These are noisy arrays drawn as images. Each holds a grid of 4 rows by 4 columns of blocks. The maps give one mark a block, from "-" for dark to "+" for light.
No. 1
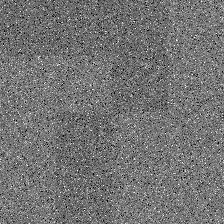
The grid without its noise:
- - - +
+ + - +
+ - + +
+ - + +
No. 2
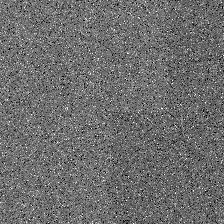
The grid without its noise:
+ + + -
+ + + -
+ + - -
+ + - -
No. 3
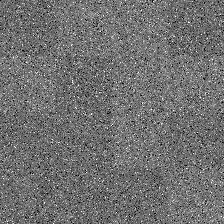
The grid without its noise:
- + + -
+ - + +
- - + -
- - - +
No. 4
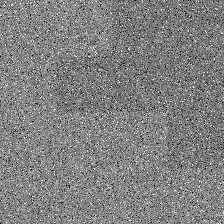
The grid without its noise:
+ + - -
+ - - -
+ + + -
+ + + +
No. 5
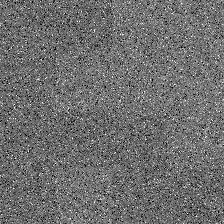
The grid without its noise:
- - + +
- + + +
- - - +
- + - -
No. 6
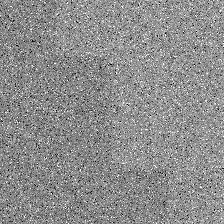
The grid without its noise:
- + + +
- - + +
- - + +
- - - +
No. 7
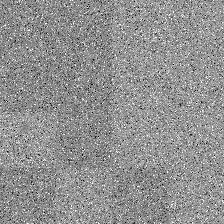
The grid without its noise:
- - + +
- - + +
+ - + +
- + - +
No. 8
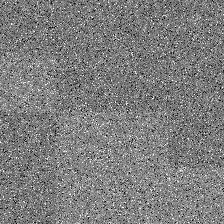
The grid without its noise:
- - - -
+ - - -
- + + -
- + + +
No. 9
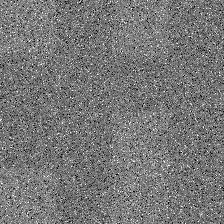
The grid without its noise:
+ - + -
- - - -
- - + -
+ - + -
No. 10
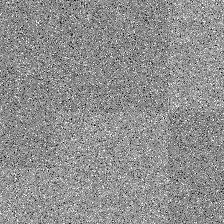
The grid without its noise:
- - - +
- - - +
- + + -
+ + + -
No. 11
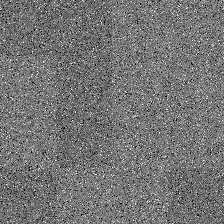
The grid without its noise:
- - + +
+ - + +
+ - + +
- + + -
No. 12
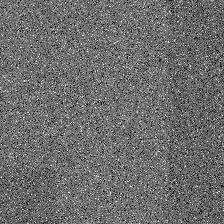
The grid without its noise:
+ + + -
+ + + -
+ + + -
- + + -
